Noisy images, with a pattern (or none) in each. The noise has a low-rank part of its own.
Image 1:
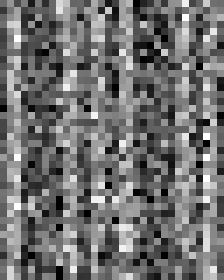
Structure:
bands of columns
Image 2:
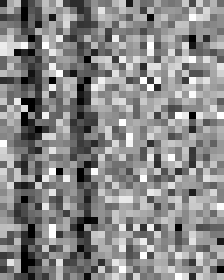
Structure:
bands of columns
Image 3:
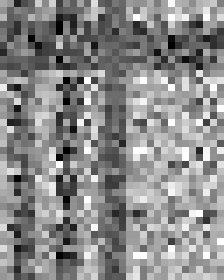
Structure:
bands of rows crossing bands of columns
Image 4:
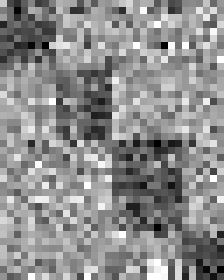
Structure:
blocks along the diagonal
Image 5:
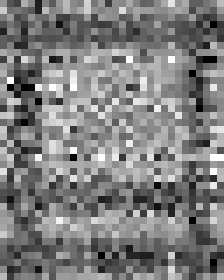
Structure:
bands of rows crossing bands of columns
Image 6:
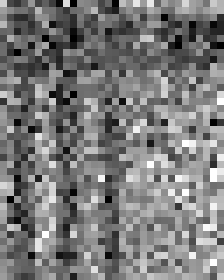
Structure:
bands of rows crossing bands of columns
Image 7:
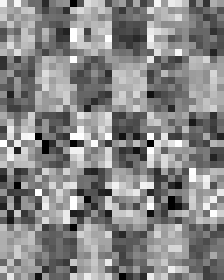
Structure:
a checkerboard
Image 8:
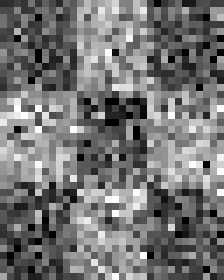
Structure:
a checkerboard
